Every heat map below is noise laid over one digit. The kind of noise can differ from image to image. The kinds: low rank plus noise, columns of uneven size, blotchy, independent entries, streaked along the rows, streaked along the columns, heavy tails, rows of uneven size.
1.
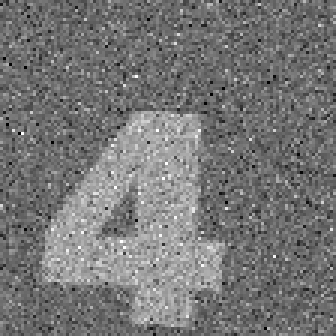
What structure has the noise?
heavy tails
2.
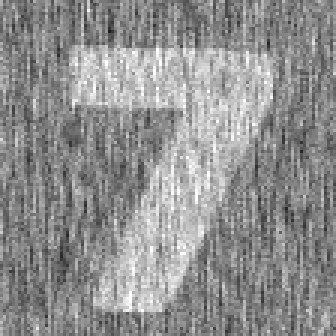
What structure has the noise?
streaked along the columns
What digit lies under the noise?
7
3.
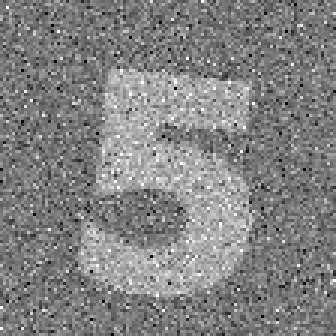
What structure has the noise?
heavy tails
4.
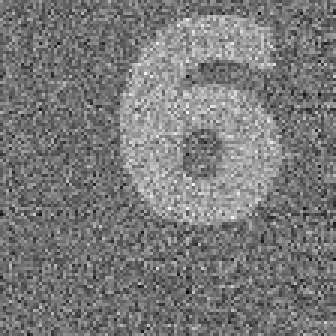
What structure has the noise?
low rank plus noise
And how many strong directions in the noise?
three or four
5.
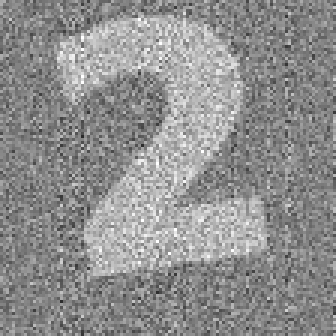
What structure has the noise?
columns of uneven size
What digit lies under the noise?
2
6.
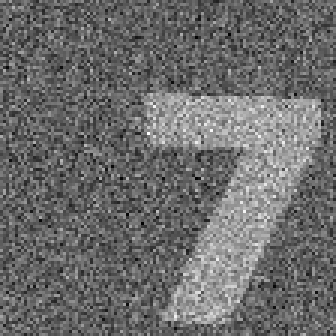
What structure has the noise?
low rank plus noise
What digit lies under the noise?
7
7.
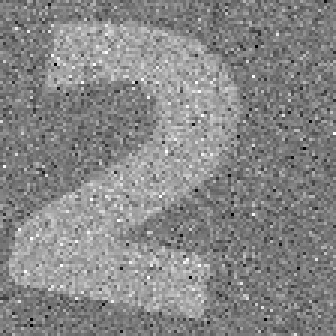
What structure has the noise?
heavy tails
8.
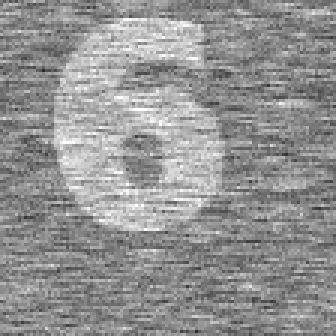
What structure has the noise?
streaked along the rows
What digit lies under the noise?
6
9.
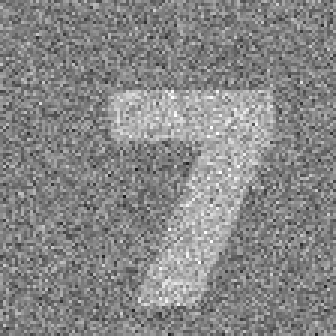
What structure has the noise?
independent entries
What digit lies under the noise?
7
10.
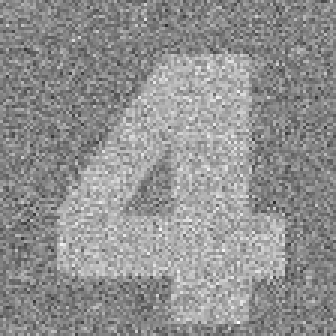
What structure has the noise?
low rank plus noise
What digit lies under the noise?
4
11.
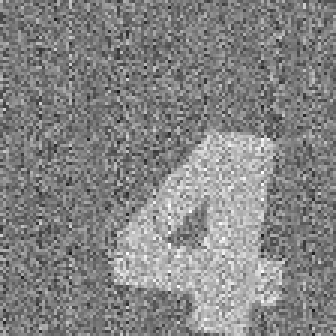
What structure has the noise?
columns of uneven size
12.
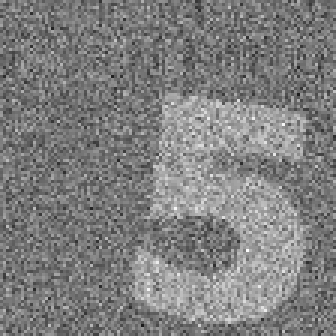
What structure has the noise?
low rank plus noise
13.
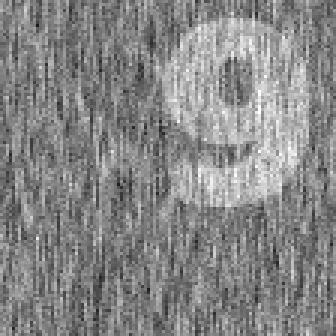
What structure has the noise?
streaked along the columns
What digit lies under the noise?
9
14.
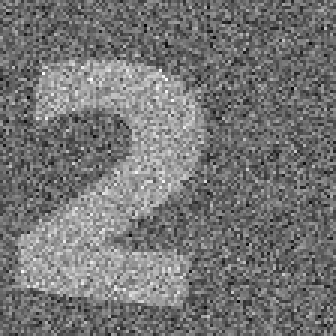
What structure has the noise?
independent entries
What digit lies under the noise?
2
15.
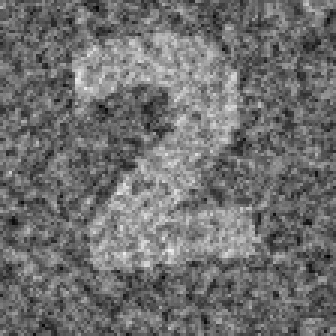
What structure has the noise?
blotchy
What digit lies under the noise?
2
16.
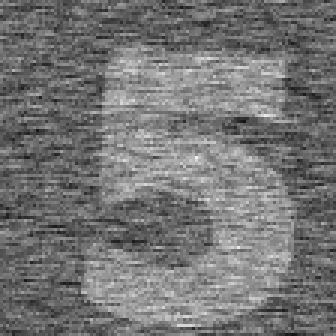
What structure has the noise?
streaked along the rows
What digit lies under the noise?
5
